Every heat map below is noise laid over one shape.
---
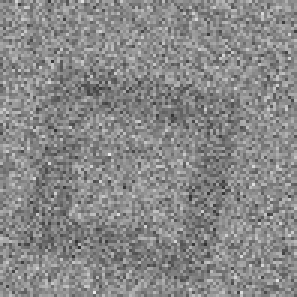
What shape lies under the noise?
square frame
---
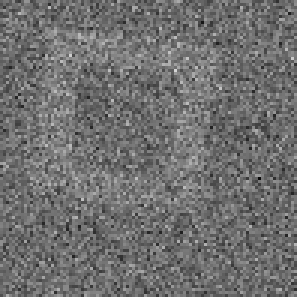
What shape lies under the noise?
square frame
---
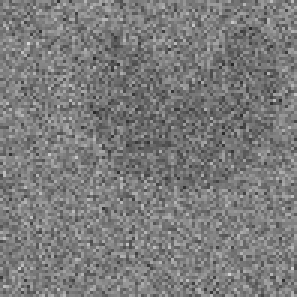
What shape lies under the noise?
disc with a wedge cut out
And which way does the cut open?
up
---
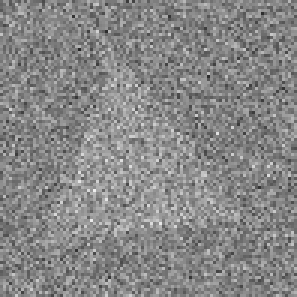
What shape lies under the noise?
triangle
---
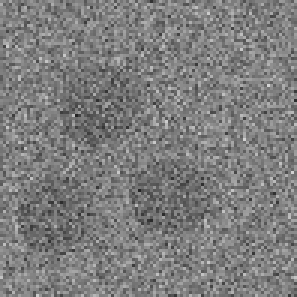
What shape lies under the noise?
three dots
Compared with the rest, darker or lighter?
darker
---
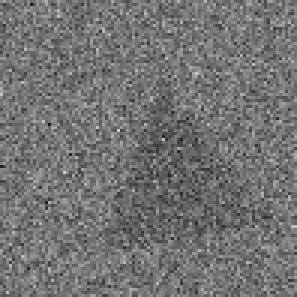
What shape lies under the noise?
triangle
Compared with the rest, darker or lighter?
darker
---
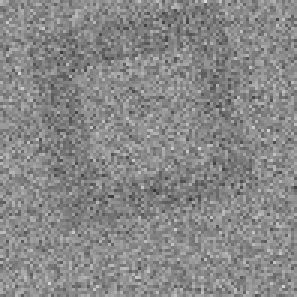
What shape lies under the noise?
square frame
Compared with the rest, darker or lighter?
darker
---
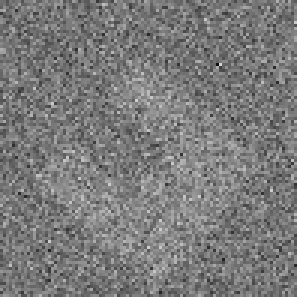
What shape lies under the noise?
square with a notch
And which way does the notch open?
up and left
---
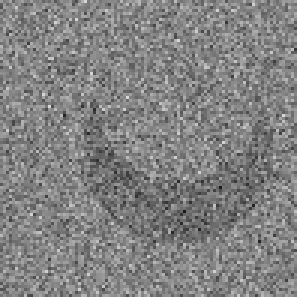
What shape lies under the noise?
crescent
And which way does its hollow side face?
up
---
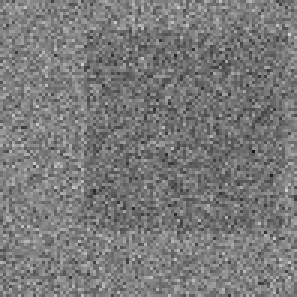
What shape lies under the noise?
square
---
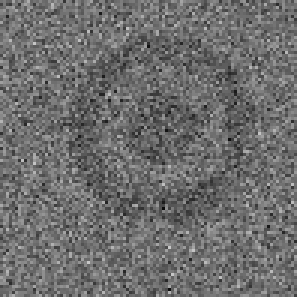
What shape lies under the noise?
bullseye
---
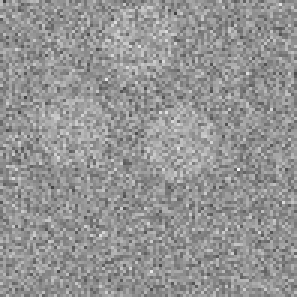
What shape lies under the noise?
three dots
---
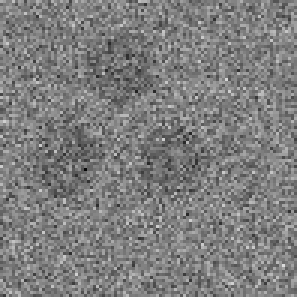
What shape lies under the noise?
three dots
